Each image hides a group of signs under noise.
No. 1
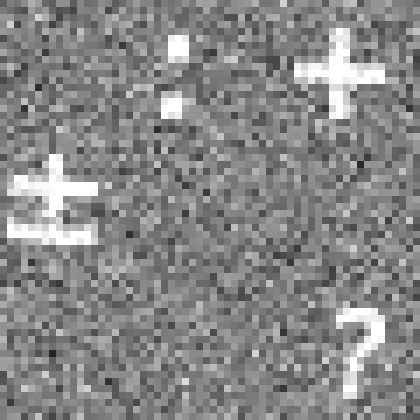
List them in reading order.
top middle: light colon; top right: light plus sign; middle left: light plus-minus sign; bottom right: light question mark
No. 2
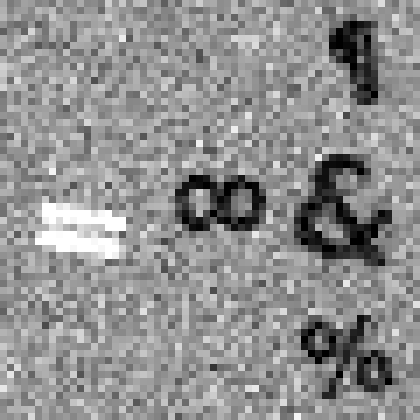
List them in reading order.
top right: dark pilcrow; middle left: light equals sign; centre: dark infinity sign; middle right: dark ampersand; bottom right: dark percent sign
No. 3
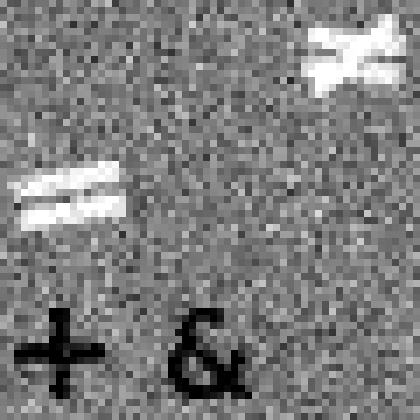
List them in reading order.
top right: light not-equal sign; middle left: light equals sign; bottom left: dark plus sign; bottom middle: dark ampersand
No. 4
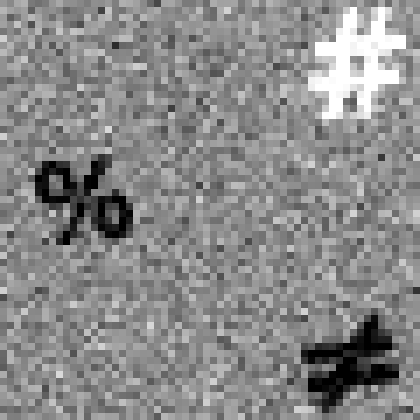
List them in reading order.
top right: light hash sign; middle left: dark percent sign; bottom right: dark not-equal sign
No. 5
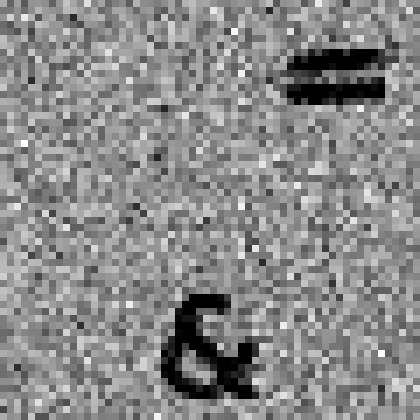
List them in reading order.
top right: dark equals sign; bottom middle: dark ampersand
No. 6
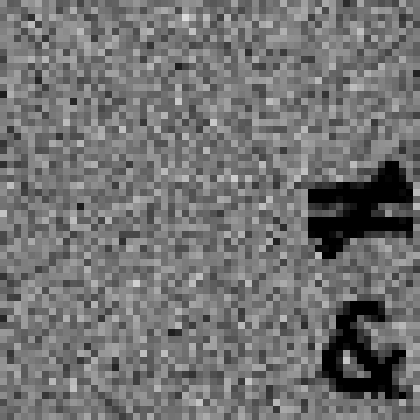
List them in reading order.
middle right: dark not-equal sign; bottom right: dark ampersand
